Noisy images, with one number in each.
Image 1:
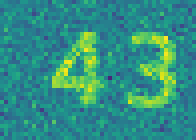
43
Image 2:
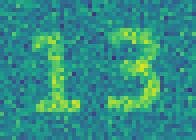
13
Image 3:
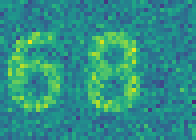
68
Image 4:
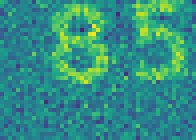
85
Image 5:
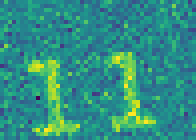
11
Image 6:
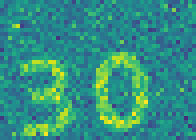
30
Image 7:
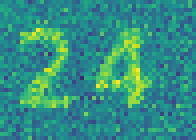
24
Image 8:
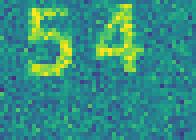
54
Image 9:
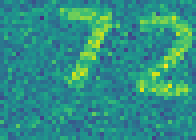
72
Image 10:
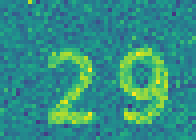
29
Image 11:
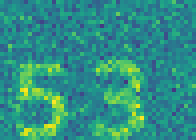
53
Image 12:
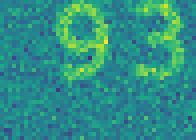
93
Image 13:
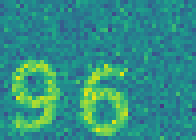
96
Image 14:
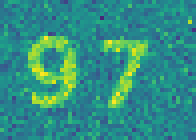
97
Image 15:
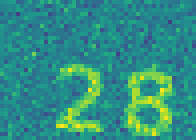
28
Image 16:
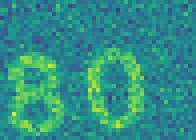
80
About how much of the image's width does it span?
two thirds
